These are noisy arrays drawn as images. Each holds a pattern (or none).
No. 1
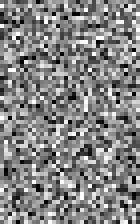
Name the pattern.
only noise
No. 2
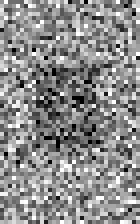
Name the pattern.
one block
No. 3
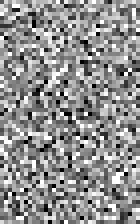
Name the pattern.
only noise
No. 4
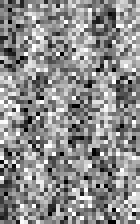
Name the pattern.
a checkerboard
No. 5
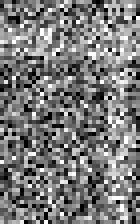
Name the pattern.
bands of rows crossing bands of columns
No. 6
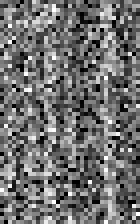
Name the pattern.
bands of columns
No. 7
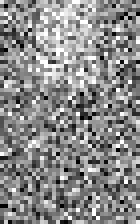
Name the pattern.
one block
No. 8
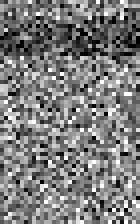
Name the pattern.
one band of rows
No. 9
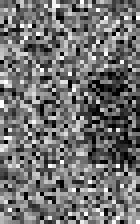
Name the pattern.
one block
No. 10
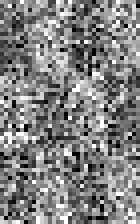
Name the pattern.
a checkerboard
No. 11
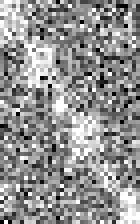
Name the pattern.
blocks along the diagonal
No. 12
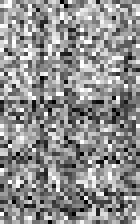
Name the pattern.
bands of rows crossing bands of columns
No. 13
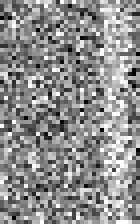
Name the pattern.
one band of columns
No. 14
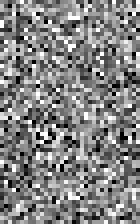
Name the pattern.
only noise
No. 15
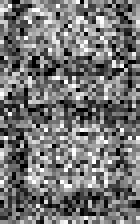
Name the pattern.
bands of rows crossing bands of columns
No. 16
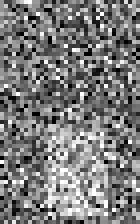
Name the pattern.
one block
